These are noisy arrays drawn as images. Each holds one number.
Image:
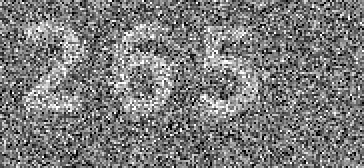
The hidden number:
265
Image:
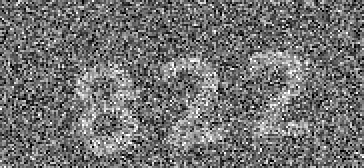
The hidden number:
822
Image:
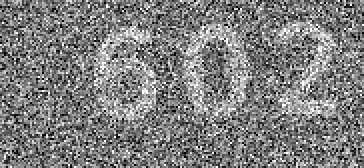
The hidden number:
602
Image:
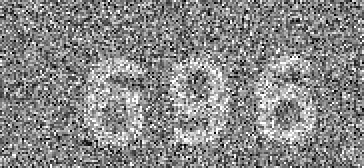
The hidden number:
696
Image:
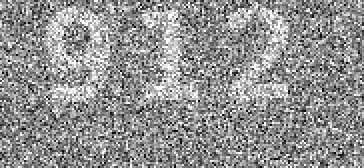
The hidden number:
912
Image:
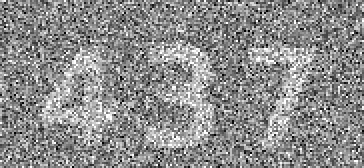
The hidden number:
437
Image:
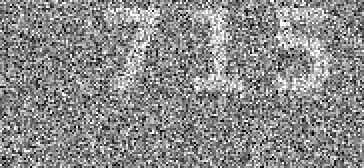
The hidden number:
715
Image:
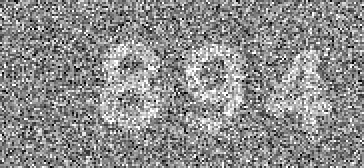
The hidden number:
894
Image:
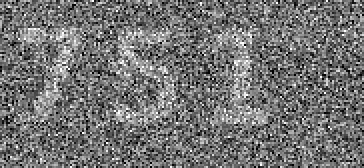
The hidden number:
751
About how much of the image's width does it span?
two thirds
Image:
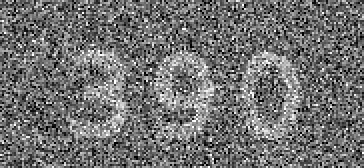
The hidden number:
390
